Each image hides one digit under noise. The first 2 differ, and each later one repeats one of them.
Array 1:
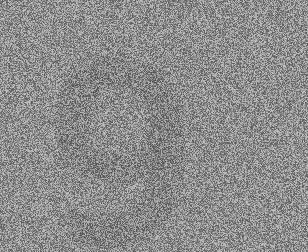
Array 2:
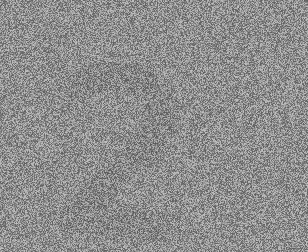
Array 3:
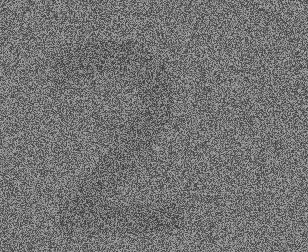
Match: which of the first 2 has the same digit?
2
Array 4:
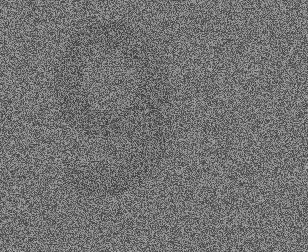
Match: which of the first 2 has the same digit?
1
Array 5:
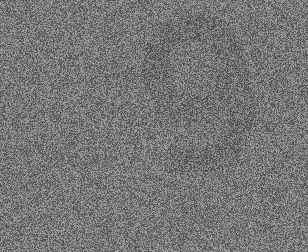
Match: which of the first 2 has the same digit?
1
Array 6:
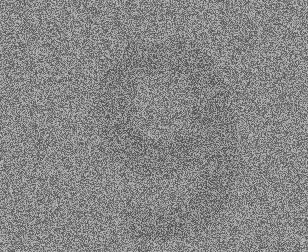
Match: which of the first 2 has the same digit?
1
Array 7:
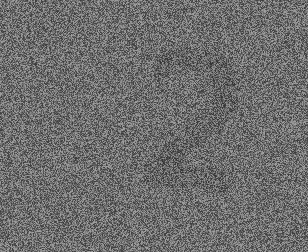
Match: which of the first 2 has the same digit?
2
